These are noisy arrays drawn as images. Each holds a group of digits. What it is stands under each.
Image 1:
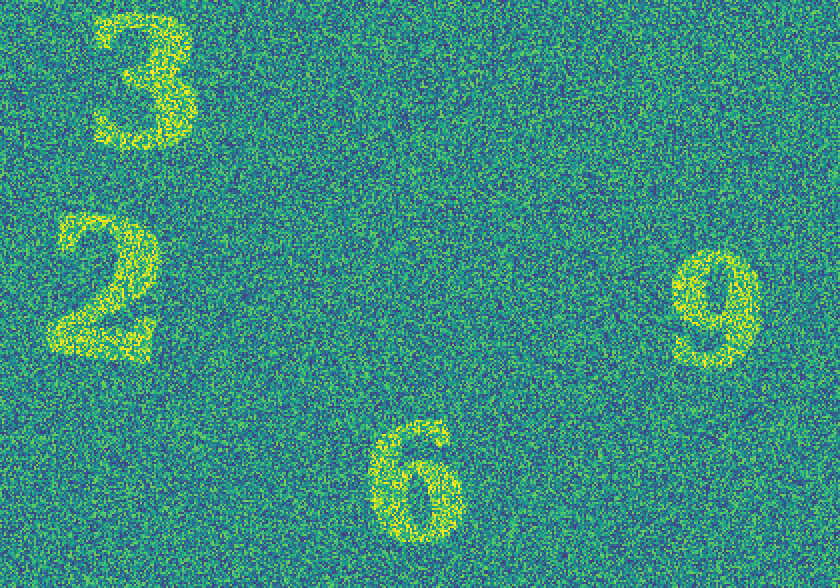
top left: 3; middle left: 2; middle right: 9; bottom middle: 6
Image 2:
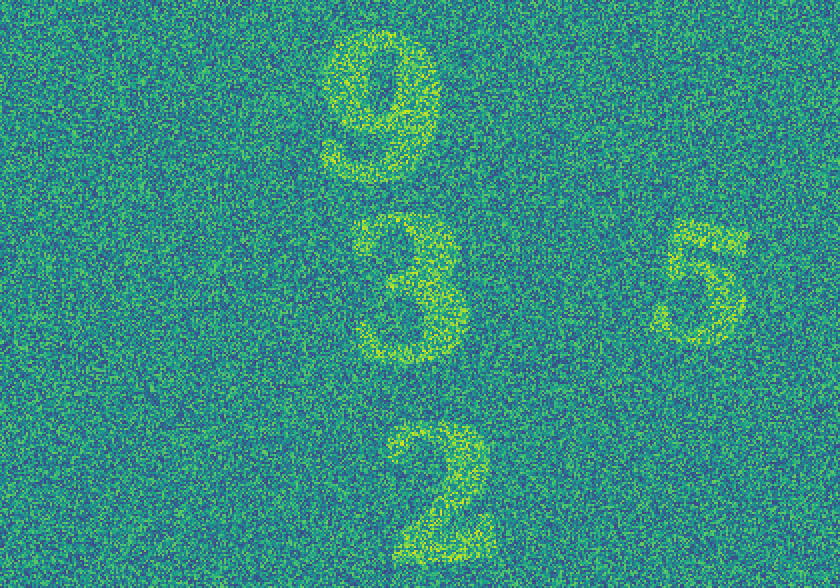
top middle: 9; centre: 3; middle right: 5; bottom middle: 2
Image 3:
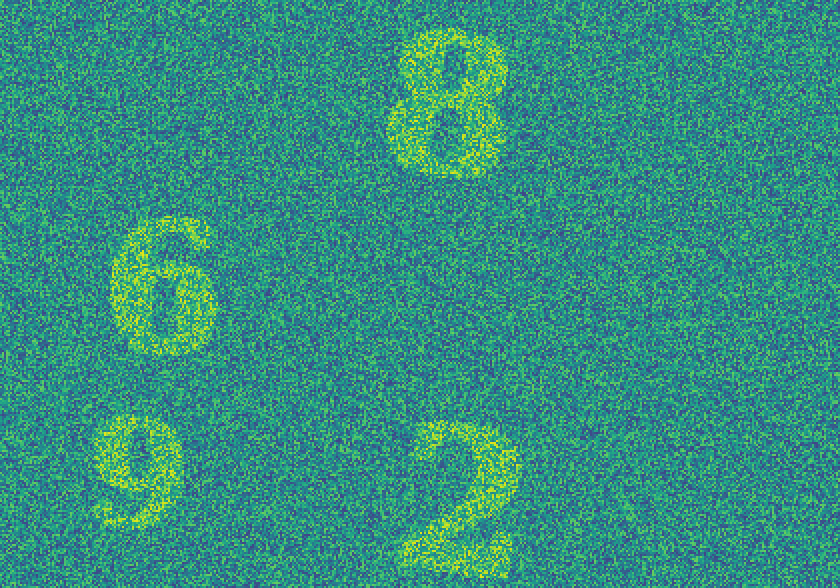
top middle: 8; middle left: 6; bottom left: 9; bottom middle: 2
